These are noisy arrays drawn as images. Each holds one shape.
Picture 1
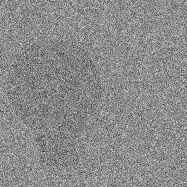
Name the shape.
light bulb
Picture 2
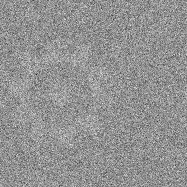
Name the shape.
gear
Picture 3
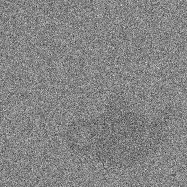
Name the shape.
teapot
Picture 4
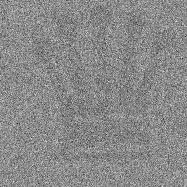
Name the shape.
chess queen
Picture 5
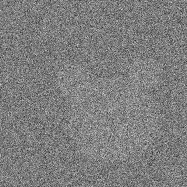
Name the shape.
bear's head
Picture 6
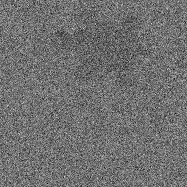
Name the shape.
turtle
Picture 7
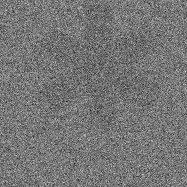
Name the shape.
asterisk
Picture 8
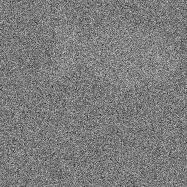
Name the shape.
fish
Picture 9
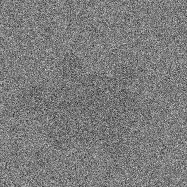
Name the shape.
turtle
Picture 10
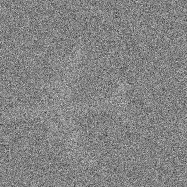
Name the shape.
airplane
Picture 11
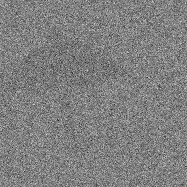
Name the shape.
umbrella
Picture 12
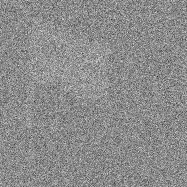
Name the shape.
flag
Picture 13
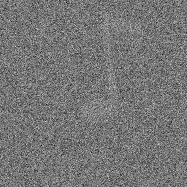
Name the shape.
musical note
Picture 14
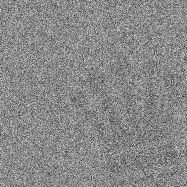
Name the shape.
chess queen
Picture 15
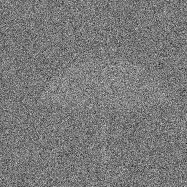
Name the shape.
umbrella
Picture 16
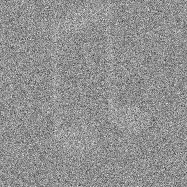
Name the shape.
pair of musical notes
